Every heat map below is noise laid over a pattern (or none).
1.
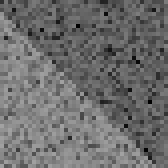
a sharp edge
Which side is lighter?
bottom left
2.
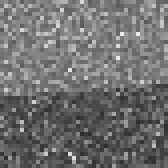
a sharp edge
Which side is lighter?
top
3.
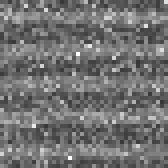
horizontal stripes
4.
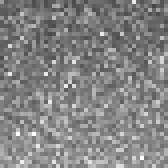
a smooth slope
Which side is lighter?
bottom
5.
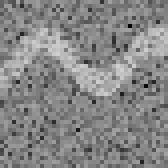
a wavy band
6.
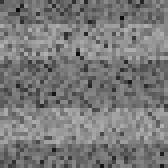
horizontal stripes
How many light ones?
2
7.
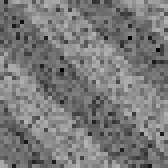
diagonal stripes
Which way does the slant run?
top left to bottom right
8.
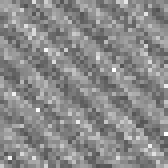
diagonal stripes
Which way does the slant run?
top left to bottom right
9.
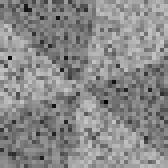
spokes from one point
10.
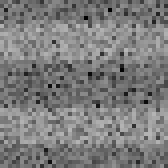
horizontal stripes
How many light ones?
2
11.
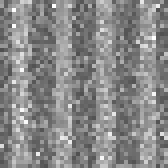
vertical stripes
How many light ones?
4
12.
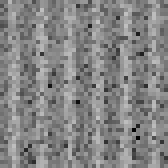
vertical stripes
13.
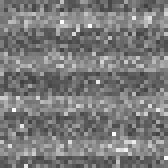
horizontal stripes
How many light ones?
4
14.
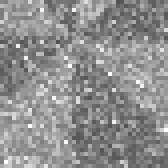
spokes from one point
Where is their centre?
top middle
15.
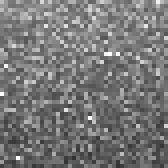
a smooth slope
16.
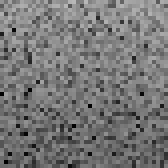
a smooth slope
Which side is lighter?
top
